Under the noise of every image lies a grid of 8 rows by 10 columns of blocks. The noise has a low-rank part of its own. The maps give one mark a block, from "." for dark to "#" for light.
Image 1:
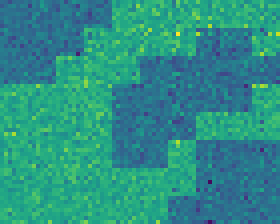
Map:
. . . . # # # # # #
. . . # # # # . . #
. . # # # . . . . .
# # # # . . . . . #
# # # # . . . # # #
# # # # . . # . . .
# # # # # # # . . .
# # # # # # . . . .
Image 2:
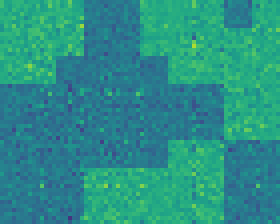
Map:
# # # . . # # # . #
# # # . . # # # # #
# # . . . . # # # #
. . . . . . . . # #
. . . . . . . . # #
. . . . . . # # . .
. . . # # # # # . .
. . . # # # # # . .
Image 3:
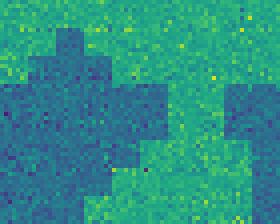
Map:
# # # # # # # # # #
# # . # # # # # # #
# . . . # # # # # #
. . . . . . # # . .
. . . . . . # # . .
. . . . . # # # # .
. . . . # # # # # .
. . . # # # # # # .
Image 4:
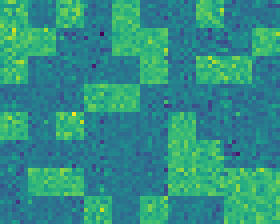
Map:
# . # . # . . # . .
# # . . # # . . . #
# . . . . # . # # .
. . . # # . . . . .
# . # . . . # . . .
. . . . . . # # . .
. # # . . . # # # #
. . . # . # . . # #
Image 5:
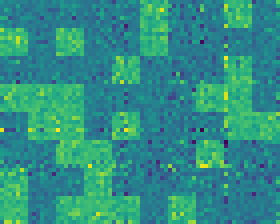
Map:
. . . . . # . . # .
# . # . . # . . . .
. . . . # . . . # .
# # # . . . . # # .
. # # . # . . . # #
. . # # . . . # . .
# . . # . . . . . .
# . # # # . # . . .
